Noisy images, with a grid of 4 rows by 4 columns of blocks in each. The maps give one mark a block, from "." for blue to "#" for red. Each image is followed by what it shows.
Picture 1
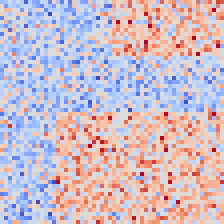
..##
....
.###
.###
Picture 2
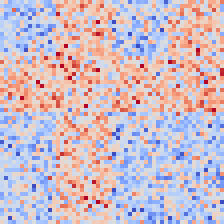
.#.#
####
.#..
.#..
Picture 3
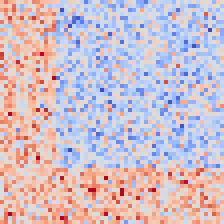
#...
#...
#...
####
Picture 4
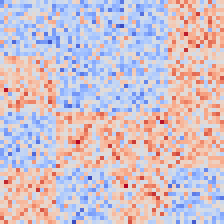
...#
#..#
.###
#.#.
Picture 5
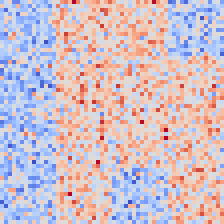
.##.
.###
.###
.#.#
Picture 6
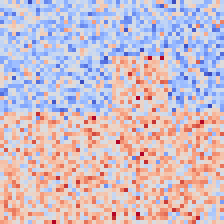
....
..#.
####
####
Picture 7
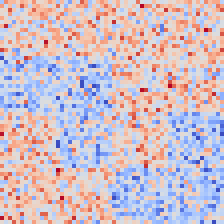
####
..##
#.#.
##..
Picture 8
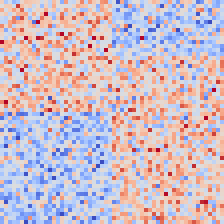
##..
####
..##
..##
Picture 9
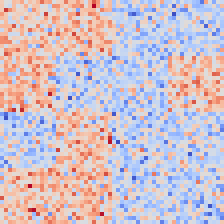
##..
#..#
.#..
##..
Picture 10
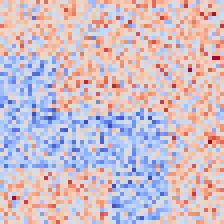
####
.###
...#
##.#
